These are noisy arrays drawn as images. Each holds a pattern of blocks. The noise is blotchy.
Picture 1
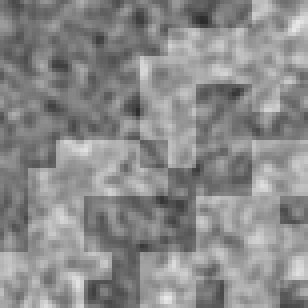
mirrored about the diagonal from the top left
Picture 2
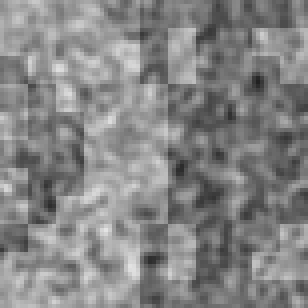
top and bottom mirror each other
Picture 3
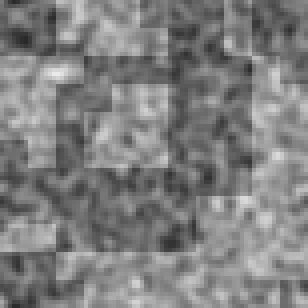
mirrored about the diagonal from the top left
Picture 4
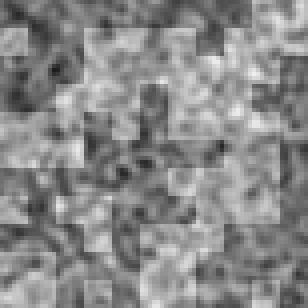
mirrored about the diagonal from the bottom left
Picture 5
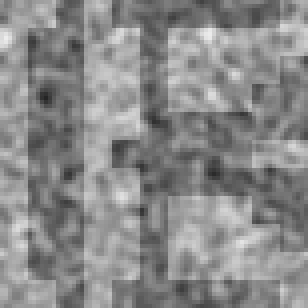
top and bottom mirror each other
